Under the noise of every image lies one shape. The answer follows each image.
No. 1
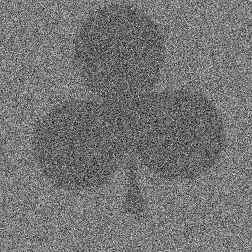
club
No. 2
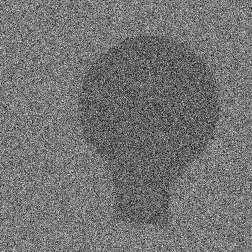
light bulb
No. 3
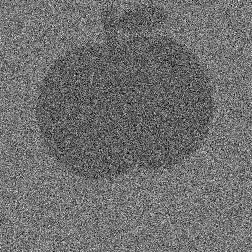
apple
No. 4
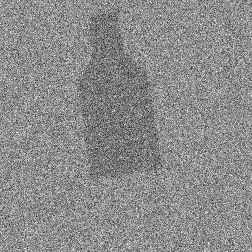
bottle
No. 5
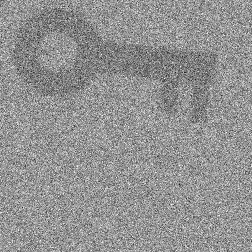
key
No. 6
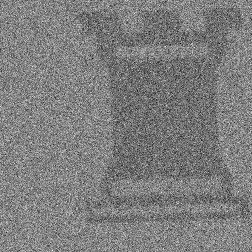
chess rook
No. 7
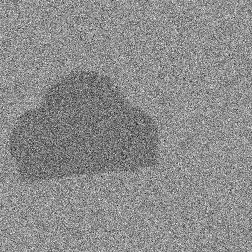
cloud
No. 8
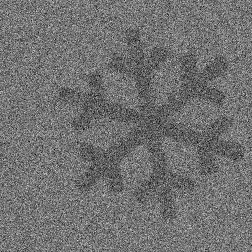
snowflake
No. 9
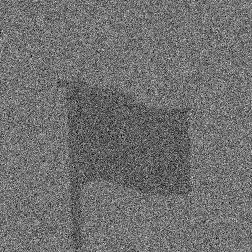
flag
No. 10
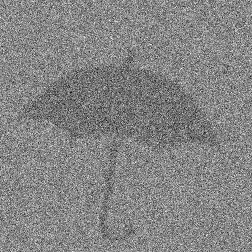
umbrella
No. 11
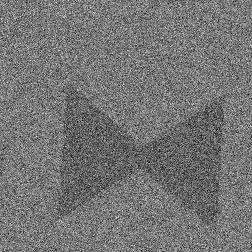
bow tie
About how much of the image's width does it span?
two thirds
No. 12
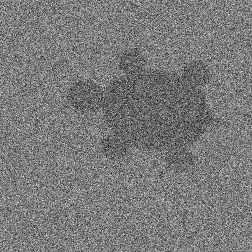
turtle
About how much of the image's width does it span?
two thirds
